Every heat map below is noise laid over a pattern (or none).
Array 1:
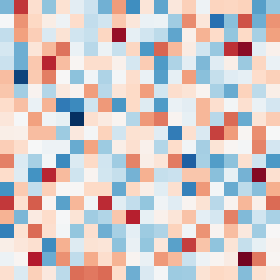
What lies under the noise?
only noise
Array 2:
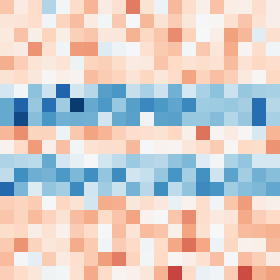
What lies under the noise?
bands of rows
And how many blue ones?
2
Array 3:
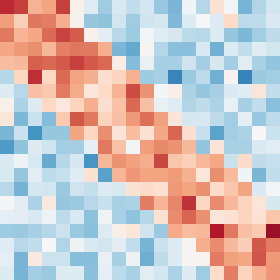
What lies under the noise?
a diagonal band
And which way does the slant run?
top left to bottom right
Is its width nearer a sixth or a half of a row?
a half
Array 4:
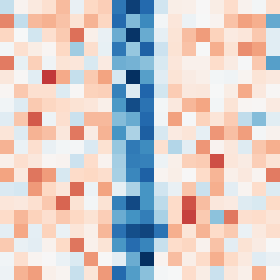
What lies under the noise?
one band of columns
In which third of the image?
middle
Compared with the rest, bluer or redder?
bluer
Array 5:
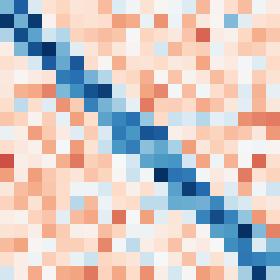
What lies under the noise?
a diagonal band
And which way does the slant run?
top left to bottom right
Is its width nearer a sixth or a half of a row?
a sixth
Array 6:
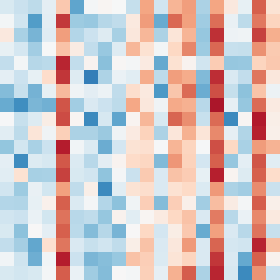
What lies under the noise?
bands of columns
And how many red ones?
5
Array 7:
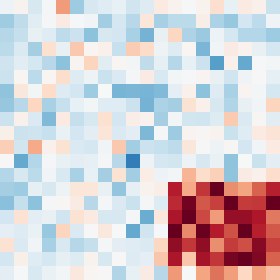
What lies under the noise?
one block
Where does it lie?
bottom right
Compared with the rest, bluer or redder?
redder
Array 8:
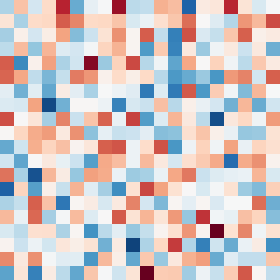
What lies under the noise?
only noise
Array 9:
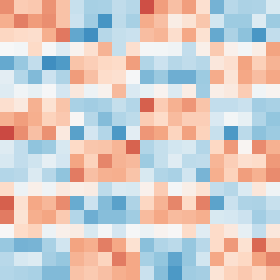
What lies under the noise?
a checkerboard
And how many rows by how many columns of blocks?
6 by 4
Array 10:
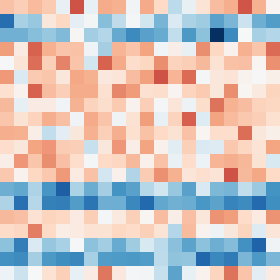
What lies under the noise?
bands of rows
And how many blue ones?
3
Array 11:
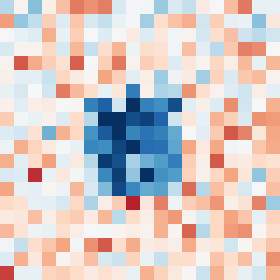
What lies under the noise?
one block
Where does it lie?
centre
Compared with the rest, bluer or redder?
bluer
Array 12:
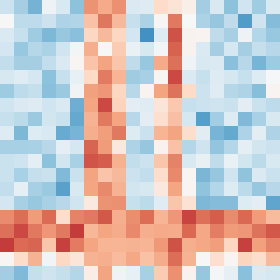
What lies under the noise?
bands of rows crossing bands of columns
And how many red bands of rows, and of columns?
1 and 2
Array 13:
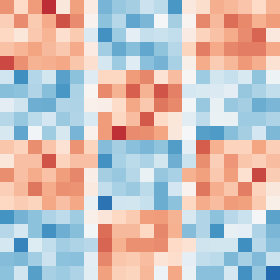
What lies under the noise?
a checkerboard
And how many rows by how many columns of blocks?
4 by 3
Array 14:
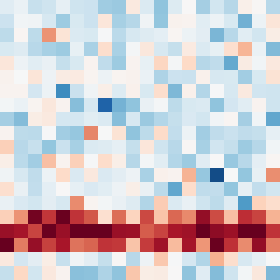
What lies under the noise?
one band of rows
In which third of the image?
bottom
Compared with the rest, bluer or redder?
redder
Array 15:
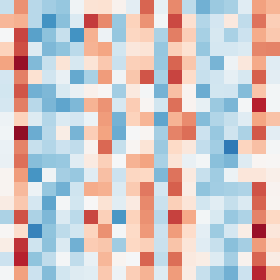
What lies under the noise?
bands of columns
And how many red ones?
5
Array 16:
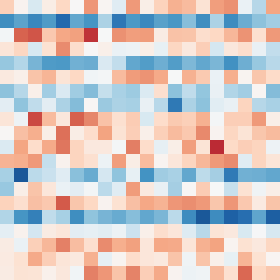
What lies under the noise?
bands of rows
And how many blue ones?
5
